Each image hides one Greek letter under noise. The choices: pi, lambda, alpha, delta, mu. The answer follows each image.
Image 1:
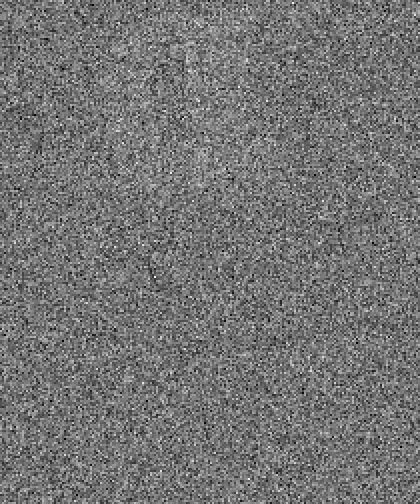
light alpha, top middle
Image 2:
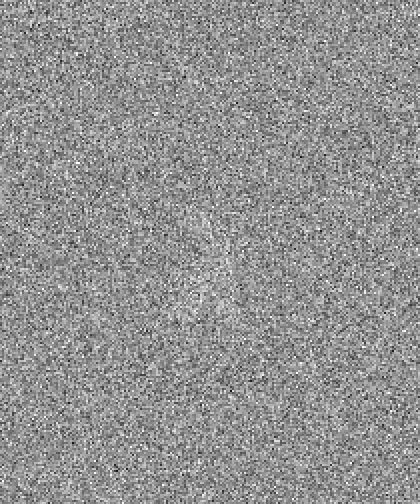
light lambda, centre
